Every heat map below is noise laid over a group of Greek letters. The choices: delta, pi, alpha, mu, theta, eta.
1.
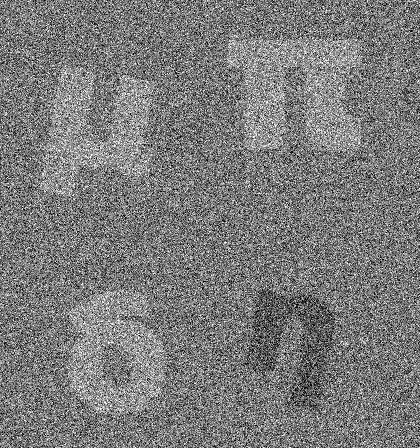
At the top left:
mu
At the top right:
pi
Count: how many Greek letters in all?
4
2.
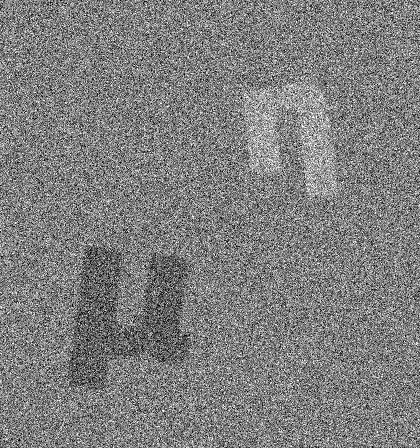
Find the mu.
bottom left
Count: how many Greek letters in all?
2
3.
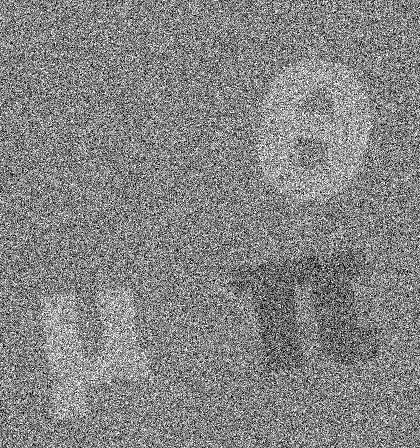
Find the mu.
bottom left
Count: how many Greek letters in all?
3
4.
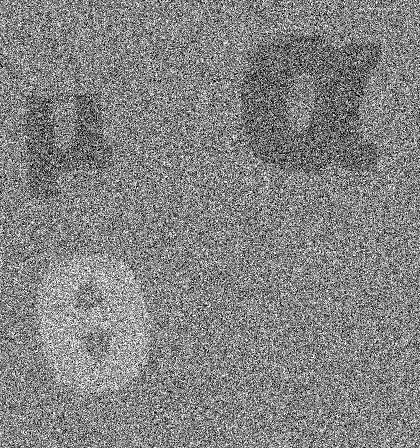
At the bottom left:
theta
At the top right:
alpha
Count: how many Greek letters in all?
3
